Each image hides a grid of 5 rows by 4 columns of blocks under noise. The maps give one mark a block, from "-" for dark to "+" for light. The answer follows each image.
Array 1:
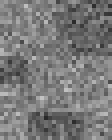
++--
++--
-+++
++++
+--+
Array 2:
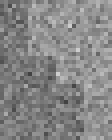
-+++
-+++
--++
---+
---+
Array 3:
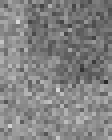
+---
+---
++--
++++
++++
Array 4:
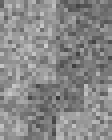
++--
++--
++--
+--+
+-++
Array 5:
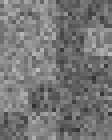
++--
++-+
++--
+---
-+--
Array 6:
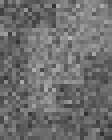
--++
-+++
-++-
-+--
----
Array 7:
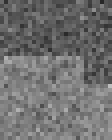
----
----
+++-
++++
++++
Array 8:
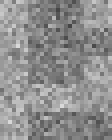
+--+
+---
+--+
++++
+---
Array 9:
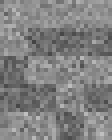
++++
+---
-+++
--+-
++-+
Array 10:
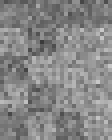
----
+-++
-+++
+-++
-+-+
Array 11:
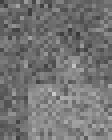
----
----
--+-
-+++
-+++
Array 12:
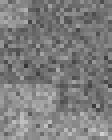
+---
----
----
++--
++++
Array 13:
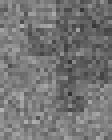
++--
+---
++--
++-+
++++
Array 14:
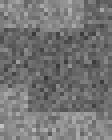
+++-
----
----
+---
++++
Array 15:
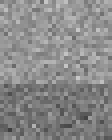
++++
++++
++++
----
----
